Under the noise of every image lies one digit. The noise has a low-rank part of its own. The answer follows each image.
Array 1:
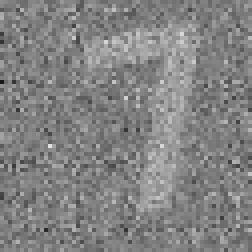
light 7
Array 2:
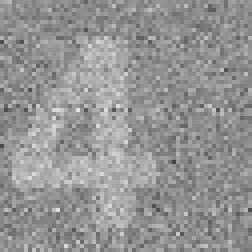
light 4
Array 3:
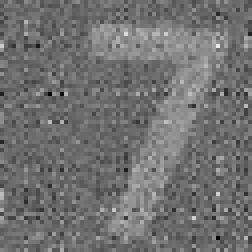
light 7
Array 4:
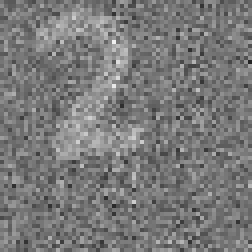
light 2
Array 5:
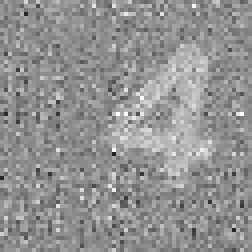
light 4
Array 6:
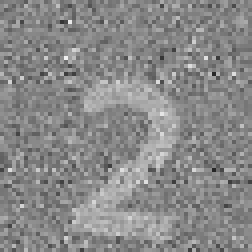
light 2
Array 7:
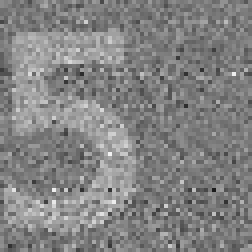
light 5
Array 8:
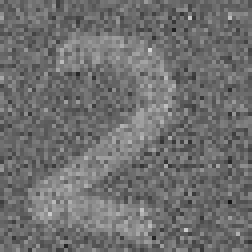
light 2
